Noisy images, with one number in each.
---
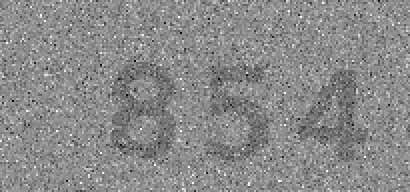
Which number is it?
854
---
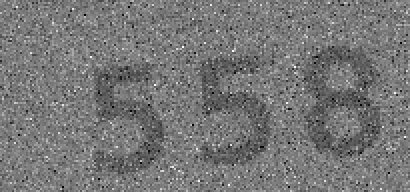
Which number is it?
558
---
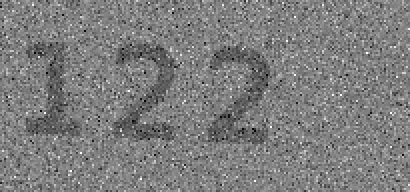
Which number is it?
122
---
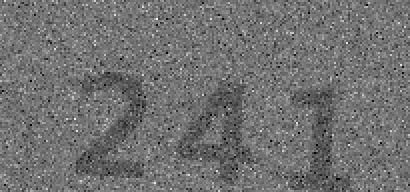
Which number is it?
241
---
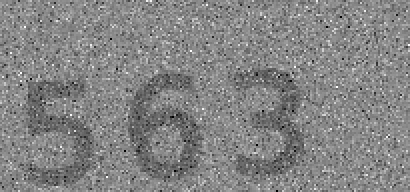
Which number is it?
563
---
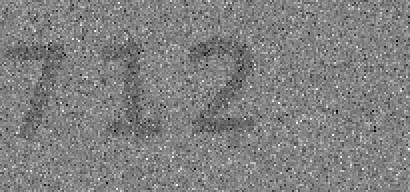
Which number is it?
712
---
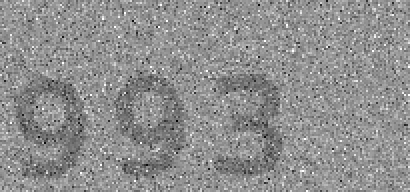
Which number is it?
993
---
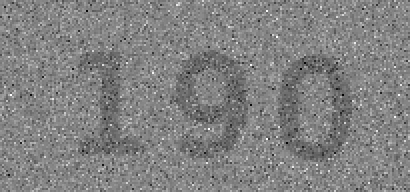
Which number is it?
190
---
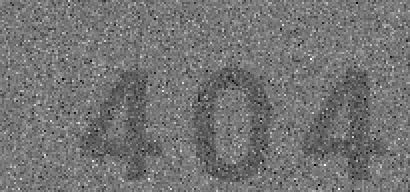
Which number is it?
404
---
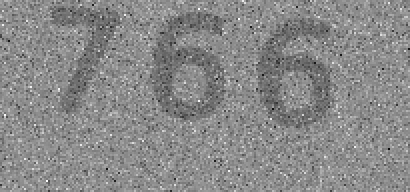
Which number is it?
766
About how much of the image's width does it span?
two thirds
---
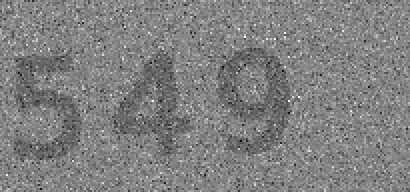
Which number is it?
549
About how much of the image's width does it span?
two thirds
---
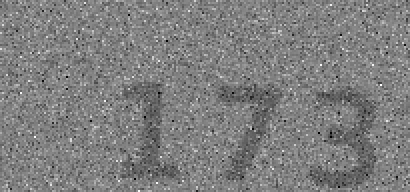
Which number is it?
173
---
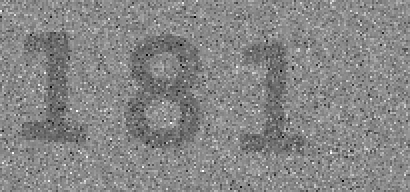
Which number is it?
181
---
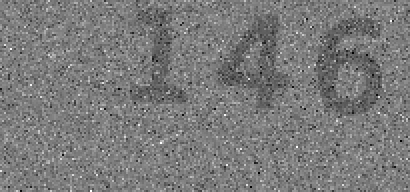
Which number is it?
146
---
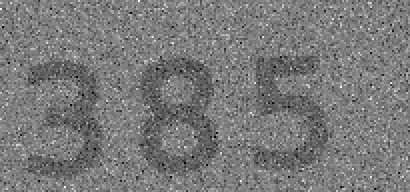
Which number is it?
385
